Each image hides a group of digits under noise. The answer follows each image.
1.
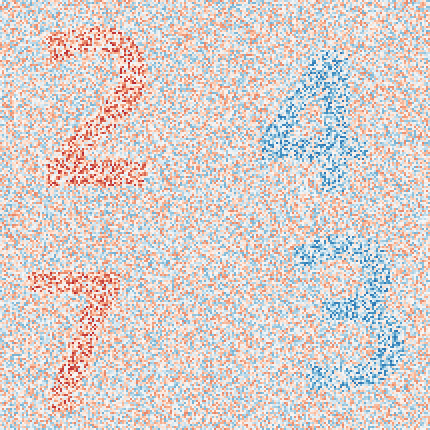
top left: red 2; top right: blue 4; bottom left: red 7; bottom right: blue 3
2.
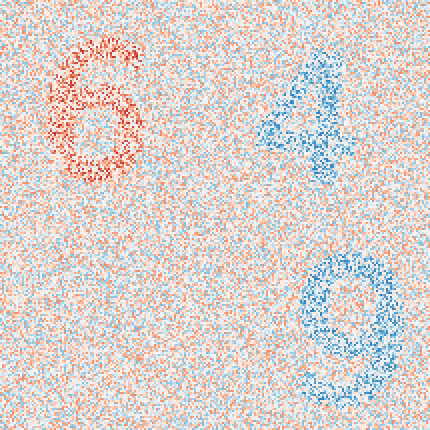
top left: red 6; top right: blue 4; bottom right: blue 9
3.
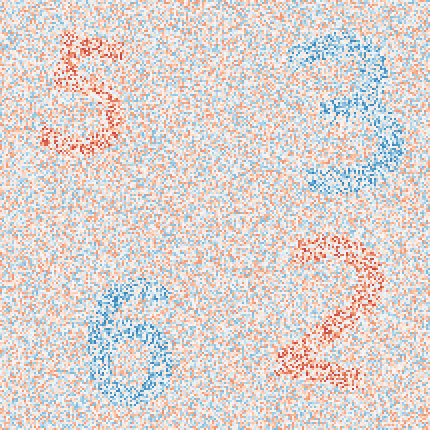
top left: red 5; top right: blue 3; bottom left: blue 6; bottom right: red 2
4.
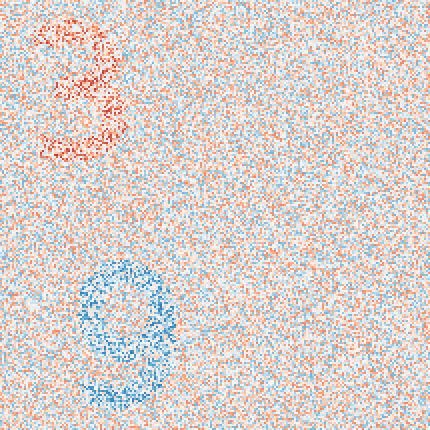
top left: red 3; bottom left: blue 9
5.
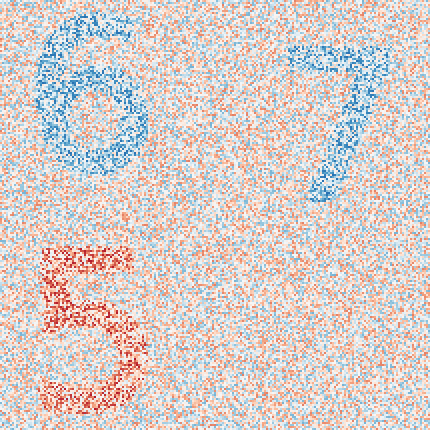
top left: blue 6; top right: blue 7; bottom left: red 5
